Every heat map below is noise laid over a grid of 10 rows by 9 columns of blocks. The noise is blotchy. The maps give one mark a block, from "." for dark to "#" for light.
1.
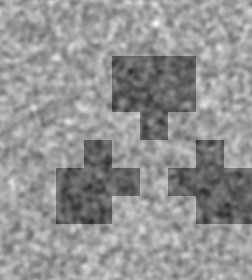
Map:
#########
#########
####...##
####...##
#####.###
###.###.#
##...#...
##..###..
#########
#########
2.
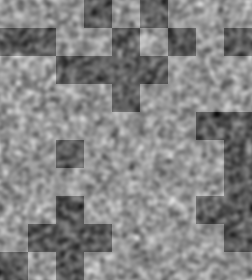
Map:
###.#.###
..##.#.#.
##....###
####.####
#######..
##.#####.
########.
##.####..
#...####.
.#.######
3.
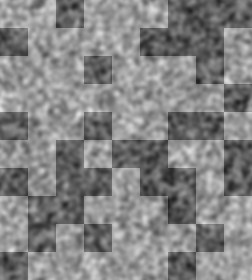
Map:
##.###...
.####...#
###.###.#
########.
.##.##..#
##.#..##.
.#..#..#.
#..###.##
#.#.###.#
.#####.##
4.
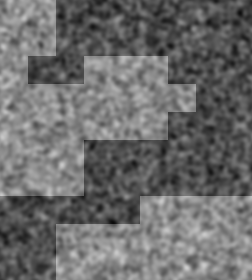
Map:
##.......
##.......
#..###...
#######..
######...
###......
###......
.....####
..#######
..#######
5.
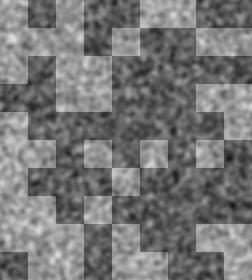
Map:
#.#..##..
###.#..##
#.##.....
..##...##
#.......#
##.#.#.#.
#...#....
##.#.....
###.#..##
.##.##..#
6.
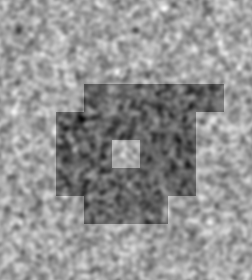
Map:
#########
#########
#########
###.....#
##.....##
##..#..##
##.....##
###...###
#########
#########
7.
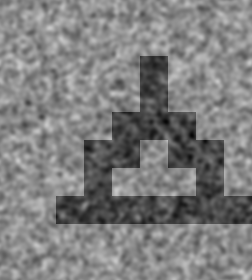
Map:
#########
#########
#####.###
#####.###
####...##
###..#..#
###.###.#
##.......
#########
#########
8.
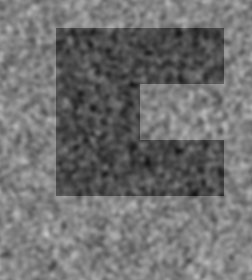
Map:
#########
##......#
##......#
##...####
##...####
##......#
##......#
#########
#########
#########
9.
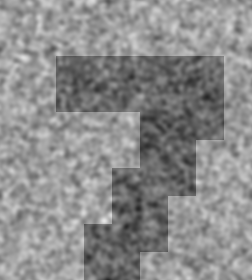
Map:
#########
#########
##......#
##......#
#####...#
#####..##
####...##
####..###
###...###
###..####
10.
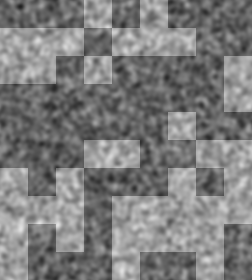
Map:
...#.#...
###.###..
##.#....#
........#
......#..
...##..##
#.#...#.#
###.#####
#.#.####.
#...#..#.
